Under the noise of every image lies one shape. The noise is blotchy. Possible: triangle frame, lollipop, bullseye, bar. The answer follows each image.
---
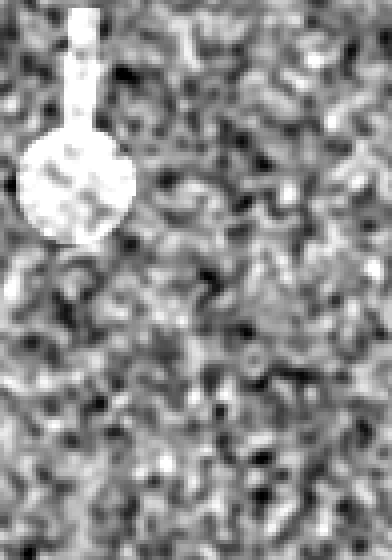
lollipop
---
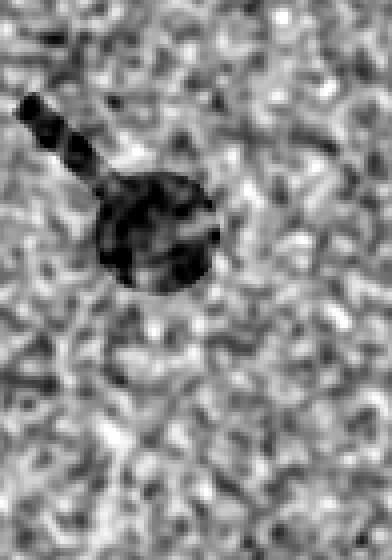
lollipop
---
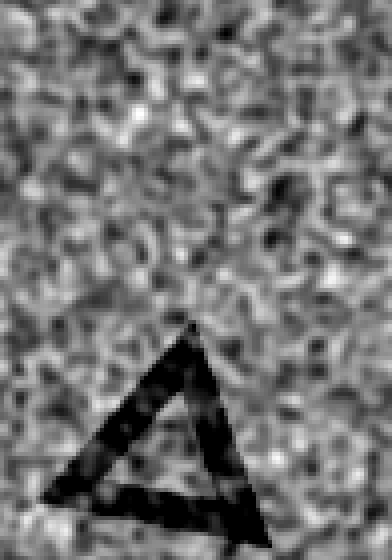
triangle frame
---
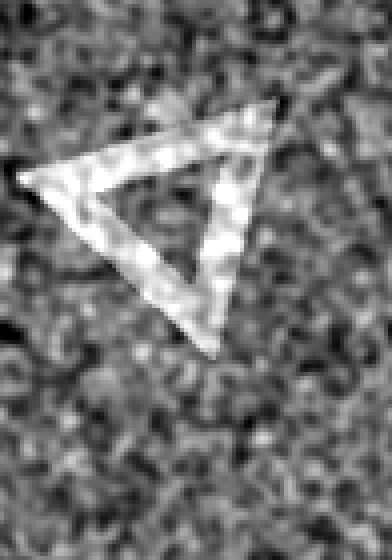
triangle frame
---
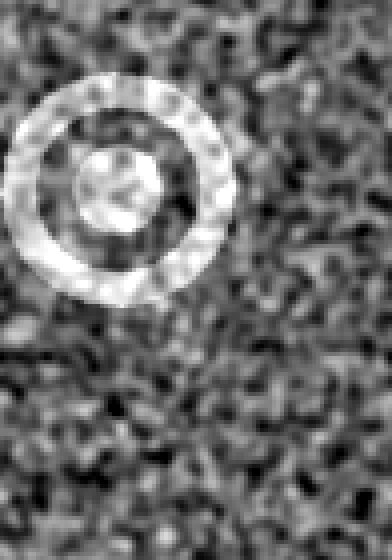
bullseye
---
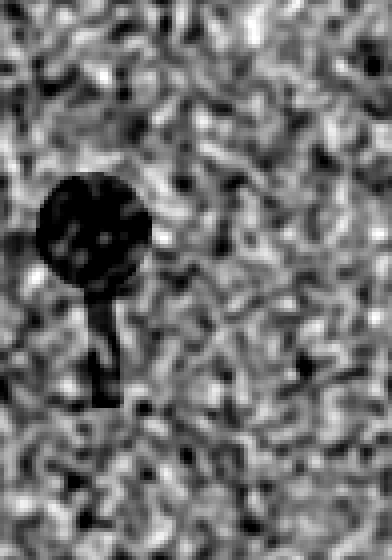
lollipop
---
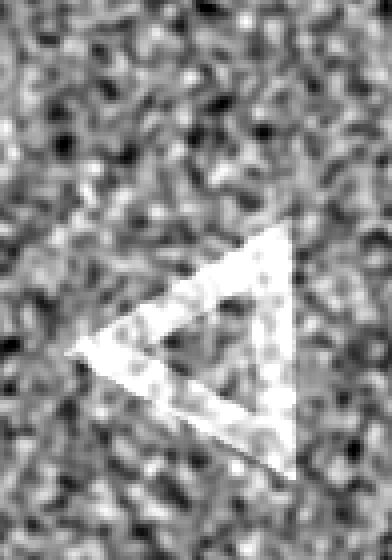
triangle frame
